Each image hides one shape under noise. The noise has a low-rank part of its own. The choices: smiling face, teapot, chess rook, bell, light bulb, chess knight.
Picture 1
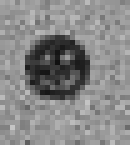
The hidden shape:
smiling face
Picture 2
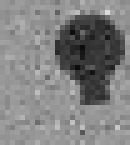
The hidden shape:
light bulb
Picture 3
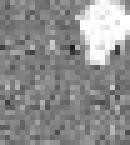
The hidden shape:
light bulb
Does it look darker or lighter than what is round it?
lighter
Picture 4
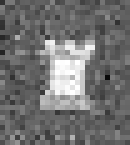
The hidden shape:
chess rook
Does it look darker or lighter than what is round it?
lighter
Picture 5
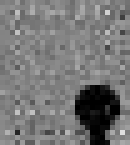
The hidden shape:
light bulb
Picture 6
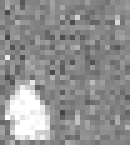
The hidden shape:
chess knight
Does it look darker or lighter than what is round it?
lighter
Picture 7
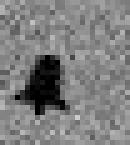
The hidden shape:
bell
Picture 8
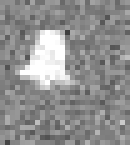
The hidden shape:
bell
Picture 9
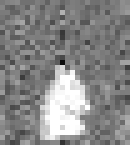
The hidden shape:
chess knight
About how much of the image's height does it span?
half
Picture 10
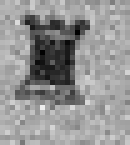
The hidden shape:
chess rook
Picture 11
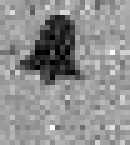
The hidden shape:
bell
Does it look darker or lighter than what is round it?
darker
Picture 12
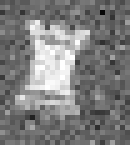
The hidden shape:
chess rook
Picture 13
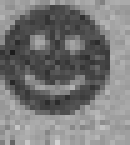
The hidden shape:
smiling face
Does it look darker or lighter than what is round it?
darker
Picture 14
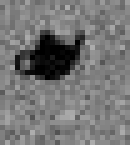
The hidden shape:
teapot
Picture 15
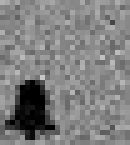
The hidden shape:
bell
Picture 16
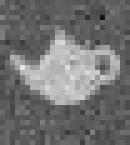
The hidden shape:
teapot
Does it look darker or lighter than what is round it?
lighter
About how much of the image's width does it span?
nearly all
